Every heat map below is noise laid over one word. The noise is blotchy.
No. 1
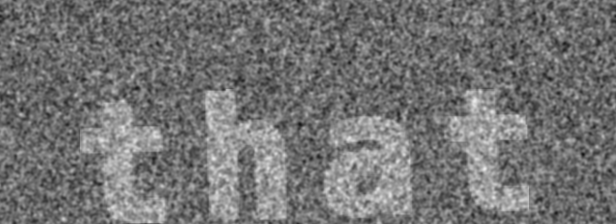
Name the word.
that
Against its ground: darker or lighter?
lighter
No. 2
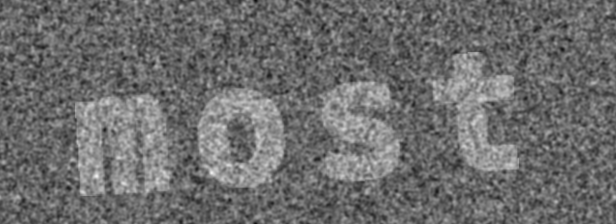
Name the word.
most
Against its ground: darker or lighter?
lighter
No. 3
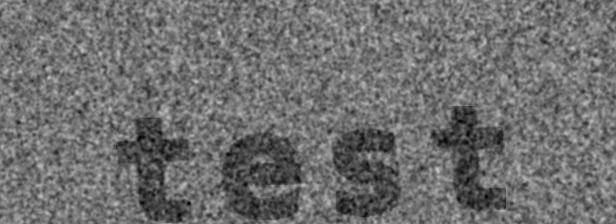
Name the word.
test
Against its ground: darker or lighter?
darker
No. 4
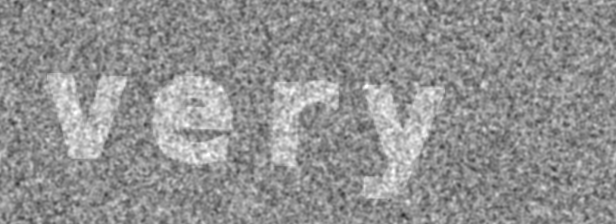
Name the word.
very
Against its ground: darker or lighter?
lighter
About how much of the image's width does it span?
two thirds
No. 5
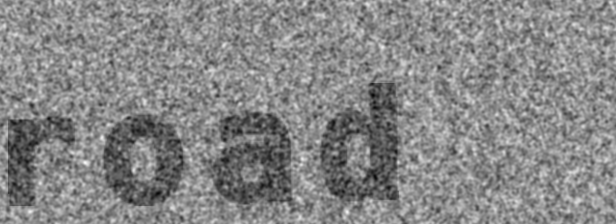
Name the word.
road
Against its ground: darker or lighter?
darker
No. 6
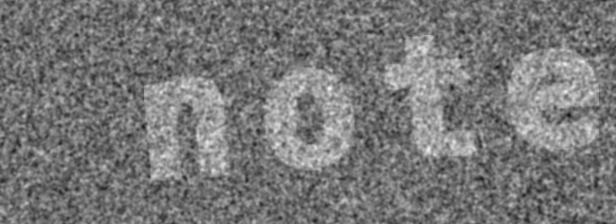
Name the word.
note
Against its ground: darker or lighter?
lighter
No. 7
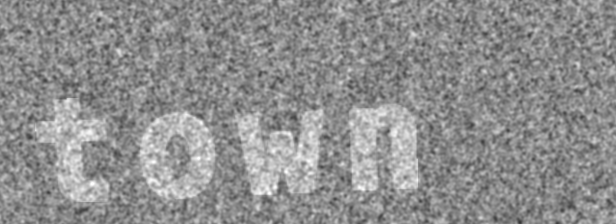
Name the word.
town
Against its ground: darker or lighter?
lighter
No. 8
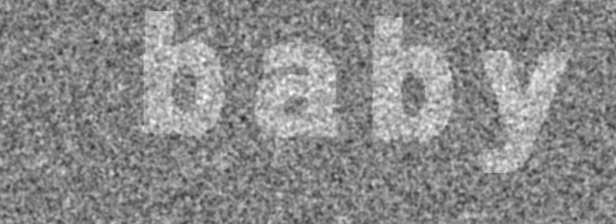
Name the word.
baby
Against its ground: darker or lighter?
lighter
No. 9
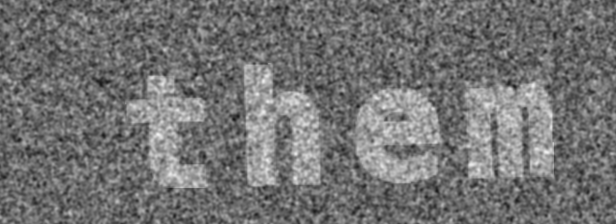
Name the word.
them
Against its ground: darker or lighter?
lighter
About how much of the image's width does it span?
two thirds
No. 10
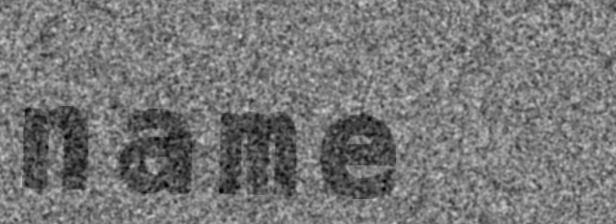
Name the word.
name
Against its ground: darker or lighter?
darker
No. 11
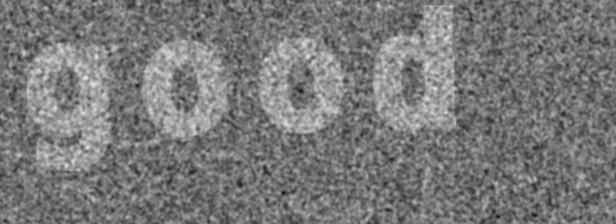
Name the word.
good
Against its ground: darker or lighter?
lighter
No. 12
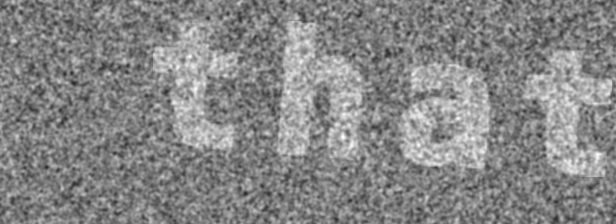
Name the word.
that
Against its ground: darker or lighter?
lighter
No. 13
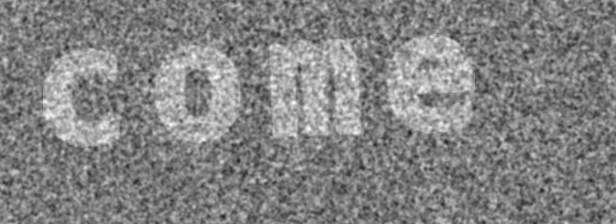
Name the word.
come
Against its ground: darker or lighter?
lighter
